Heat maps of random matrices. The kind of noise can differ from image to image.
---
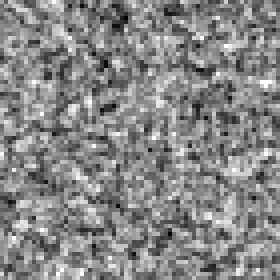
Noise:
blotchy
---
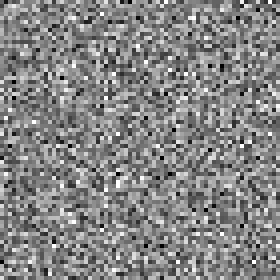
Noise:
low rank plus noise
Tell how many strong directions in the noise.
five to eight
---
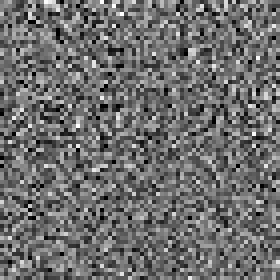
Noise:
low rank plus noise
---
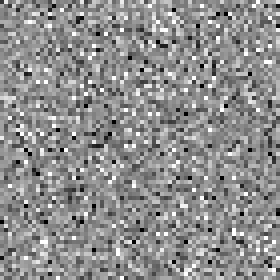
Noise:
heavy tails
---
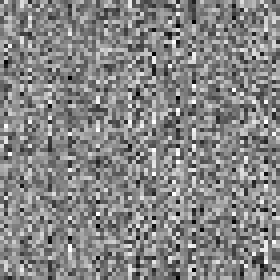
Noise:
columns of uneven size
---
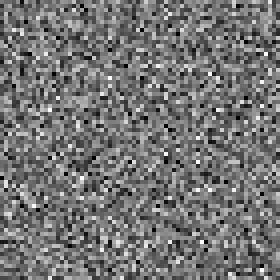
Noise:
independent entries
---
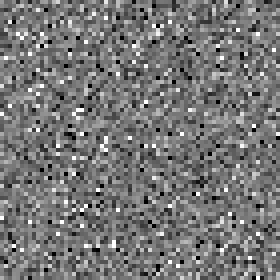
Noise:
heavy tails
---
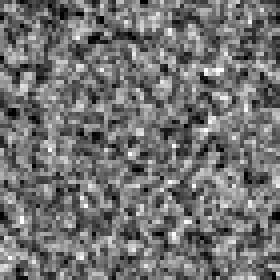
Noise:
blotchy
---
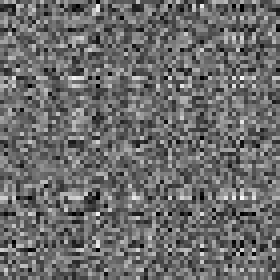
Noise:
low rank plus noise
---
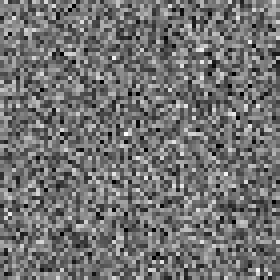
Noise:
independent entries
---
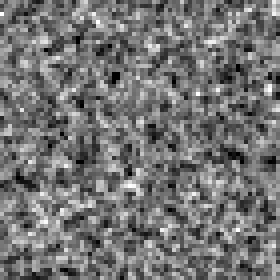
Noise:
blotchy
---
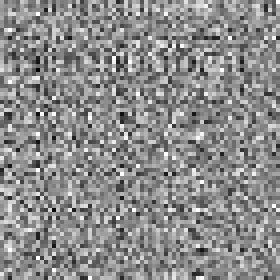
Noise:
low rank plus noise
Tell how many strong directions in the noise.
three or four
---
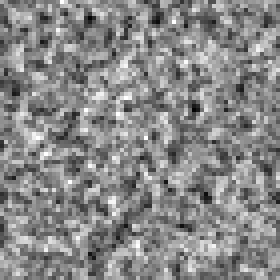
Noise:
blotchy
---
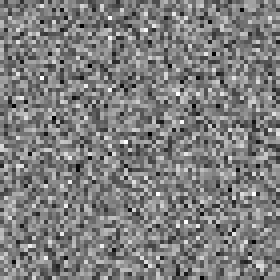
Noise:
independent entries
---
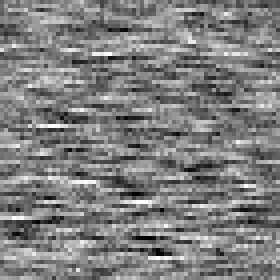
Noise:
streaked along the rows
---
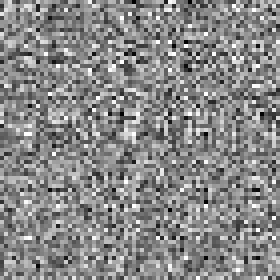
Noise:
low rank plus noise
